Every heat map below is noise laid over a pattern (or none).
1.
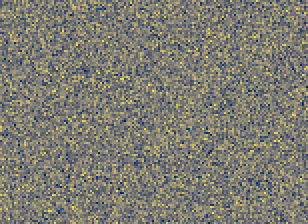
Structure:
only noise
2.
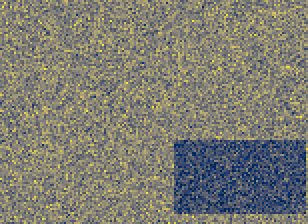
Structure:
one block
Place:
bottom right
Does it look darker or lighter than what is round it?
darker
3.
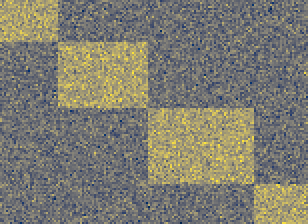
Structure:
blocks along the diagonal
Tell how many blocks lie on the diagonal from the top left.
4
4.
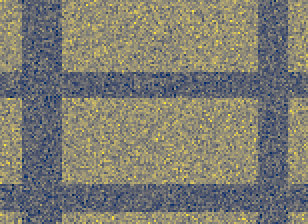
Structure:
bands of rows crossing bands of columns
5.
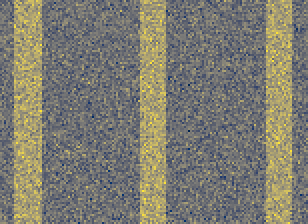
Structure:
bands of columns
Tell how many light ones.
3
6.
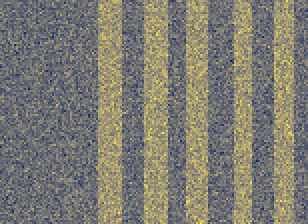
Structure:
bands of columns
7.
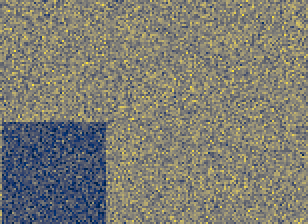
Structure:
one block
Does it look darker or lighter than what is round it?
darker
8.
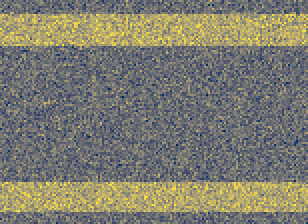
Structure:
bands of rows
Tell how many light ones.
2
